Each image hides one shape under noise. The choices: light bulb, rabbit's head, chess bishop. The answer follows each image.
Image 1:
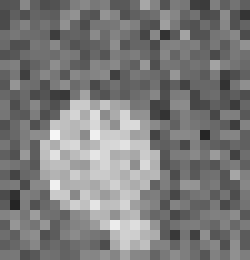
light light bulb
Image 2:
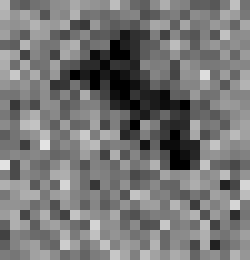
dark chess bishop
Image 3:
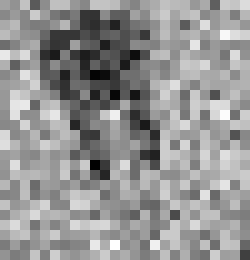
dark rabbit's head
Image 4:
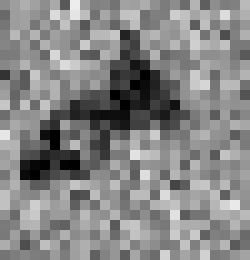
dark chess bishop
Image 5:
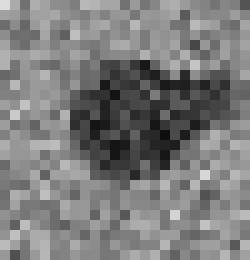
dark light bulb
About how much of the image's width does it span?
two thirds
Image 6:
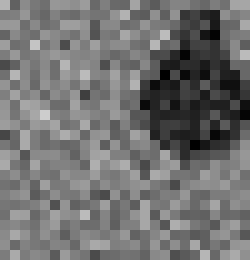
dark light bulb
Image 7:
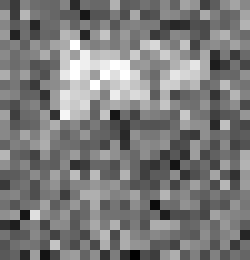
light chess bishop
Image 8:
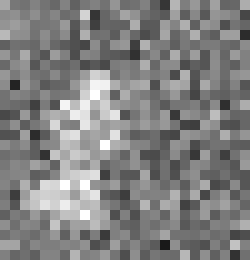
light chess bishop
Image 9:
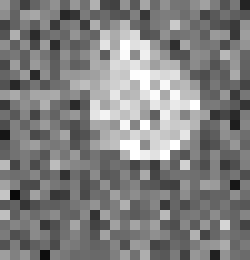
light light bulb
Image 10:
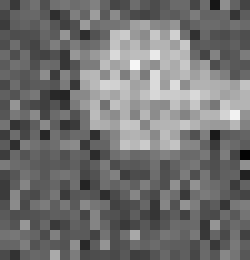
light light bulb
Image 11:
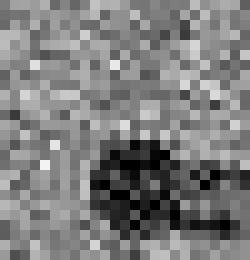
dark rabbit's head
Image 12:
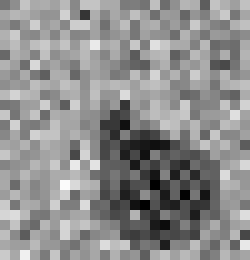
dark light bulb
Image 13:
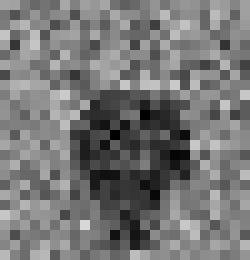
dark light bulb
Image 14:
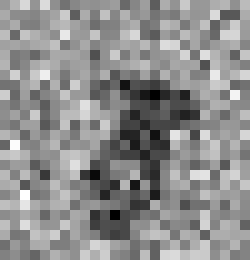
dark chess bishop
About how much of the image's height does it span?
two thirds
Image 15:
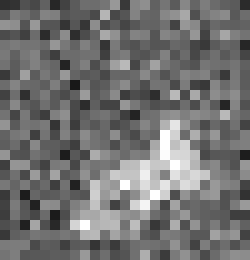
light chess bishop
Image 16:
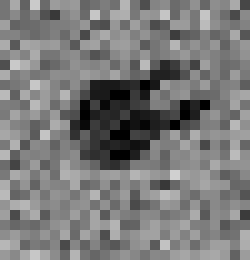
dark rabbit's head
